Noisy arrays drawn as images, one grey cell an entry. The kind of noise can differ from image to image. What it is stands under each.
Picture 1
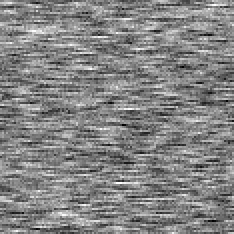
streaked along the rows
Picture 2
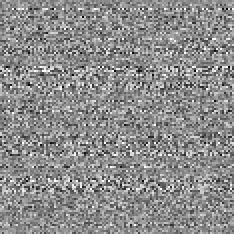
rows of uneven size
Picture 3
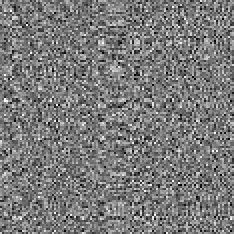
low rank plus noise
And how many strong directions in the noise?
one
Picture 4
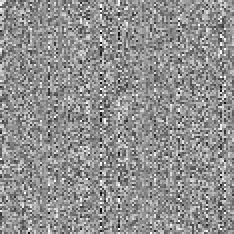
columns of uneven size
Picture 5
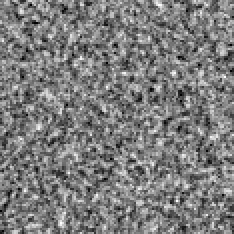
blotchy
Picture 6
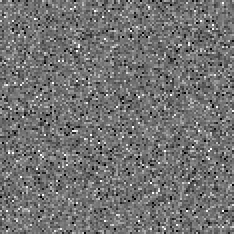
heavy tails
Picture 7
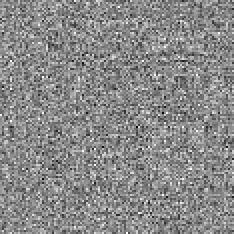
low rank plus noise
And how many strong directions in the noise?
three or four
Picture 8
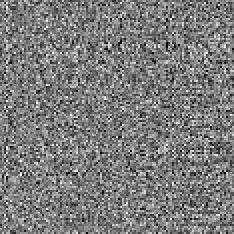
low rank plus noise
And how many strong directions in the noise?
five to eight
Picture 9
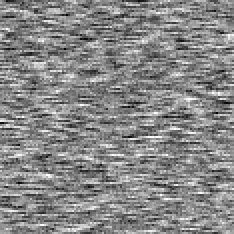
streaked along the rows
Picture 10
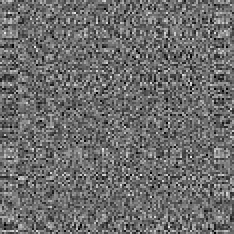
low rank plus noise
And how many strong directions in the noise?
one
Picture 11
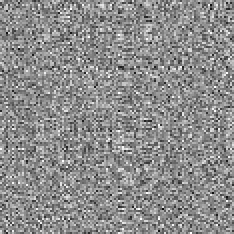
low rank plus noise
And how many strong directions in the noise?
three or four
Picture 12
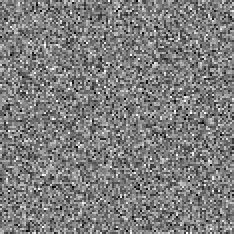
independent entries
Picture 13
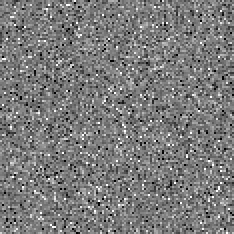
heavy tails
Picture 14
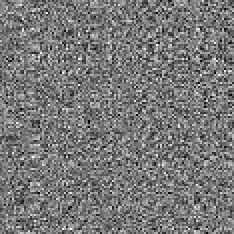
low rank plus noise
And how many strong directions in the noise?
two
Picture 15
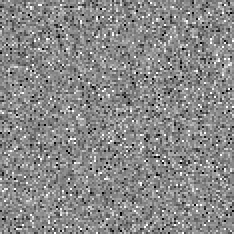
heavy tails
